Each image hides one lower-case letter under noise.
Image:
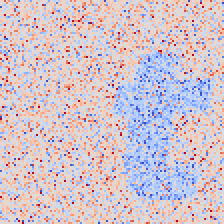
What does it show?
blue t
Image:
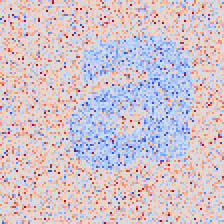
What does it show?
blue a
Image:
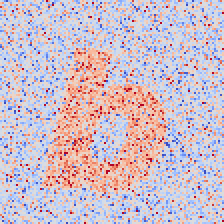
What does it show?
red b
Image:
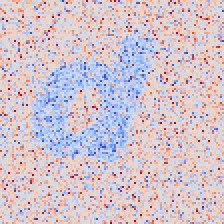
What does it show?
blue d
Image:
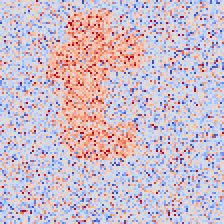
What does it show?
red t
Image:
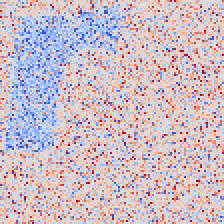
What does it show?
blue r
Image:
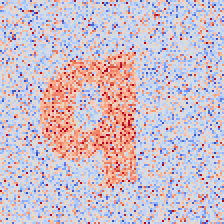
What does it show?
red q
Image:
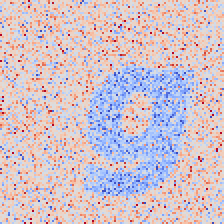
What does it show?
blue g
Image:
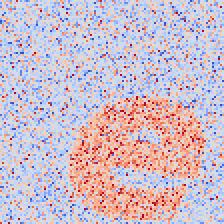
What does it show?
red e
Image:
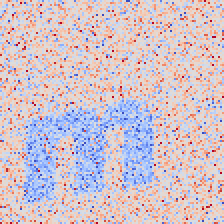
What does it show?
blue m
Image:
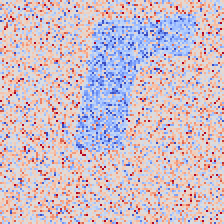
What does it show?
blue r
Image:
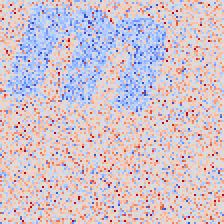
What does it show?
blue m
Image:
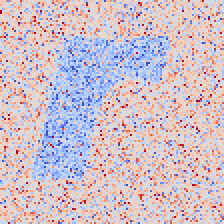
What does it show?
blue r
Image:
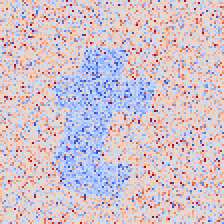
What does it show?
blue t
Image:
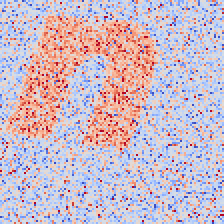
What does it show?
red n
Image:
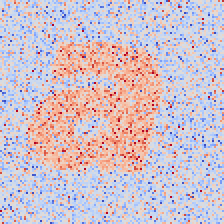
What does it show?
red a
